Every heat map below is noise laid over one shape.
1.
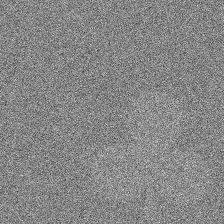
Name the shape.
club
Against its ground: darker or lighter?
lighter
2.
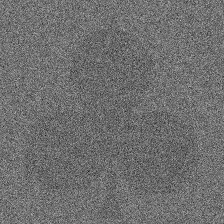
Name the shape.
club
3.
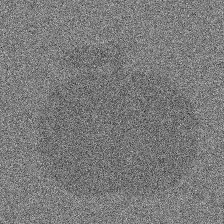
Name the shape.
apple
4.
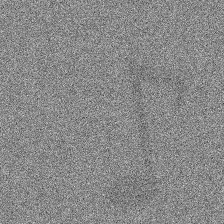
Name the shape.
musical note
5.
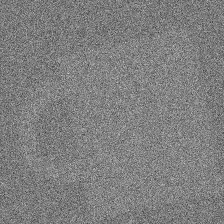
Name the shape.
cup
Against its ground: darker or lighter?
lighter
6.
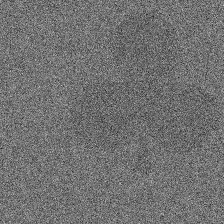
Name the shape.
club
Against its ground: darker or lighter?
darker
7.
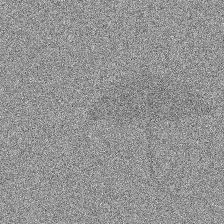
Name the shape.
umbrella
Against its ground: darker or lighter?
darker
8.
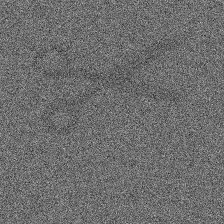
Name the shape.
pair of scissors
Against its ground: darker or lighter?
darker
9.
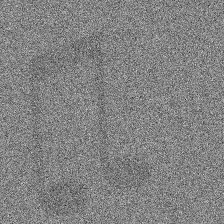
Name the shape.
pair of musical notes
